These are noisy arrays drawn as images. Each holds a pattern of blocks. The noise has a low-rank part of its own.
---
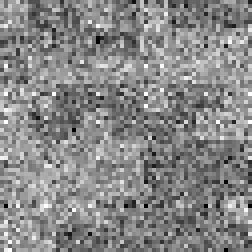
no symmetry
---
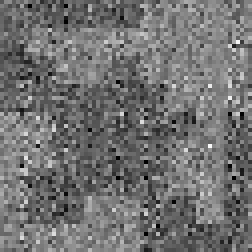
mirrored about the diagonal from the bottom left
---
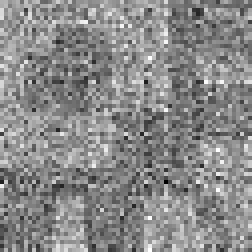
mirrored about the diagonal from the top left
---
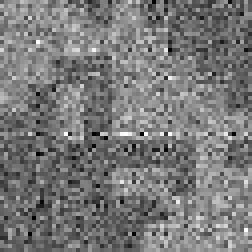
mirrored about the diagonal from the bottom left
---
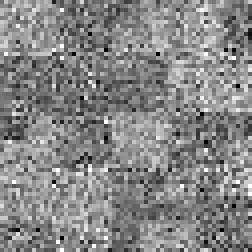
mirrored about the diagonal from the top left
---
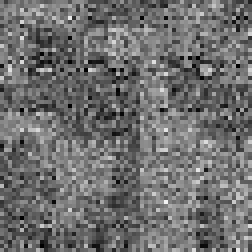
no symmetry
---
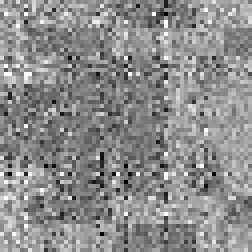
top and bottom mirror each other
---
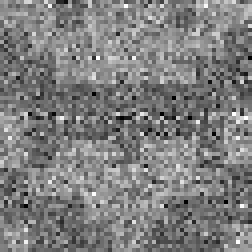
left and right mirror each other
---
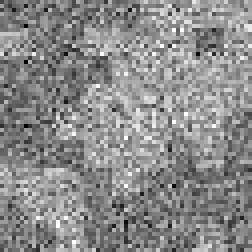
mirrored about the diagonal from the bottom left
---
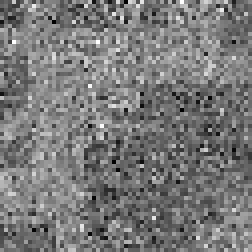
mirrored about the diagonal from the top left
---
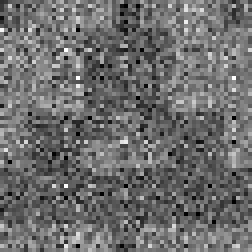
left and right mirror each other
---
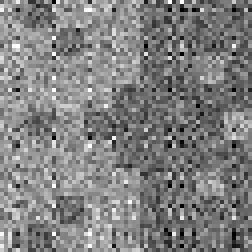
top and bottom mirror each other
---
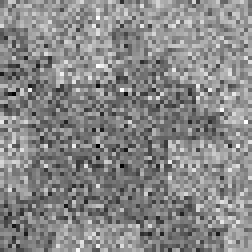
mirrored about the diagonal from the bottom left
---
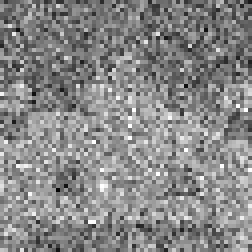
left and right mirror each other
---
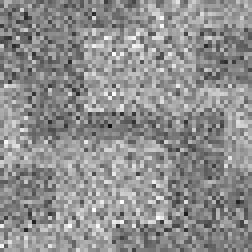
the same after a half turn
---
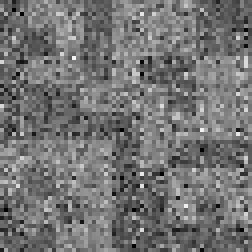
mirrored about the diagonal from the bottom left
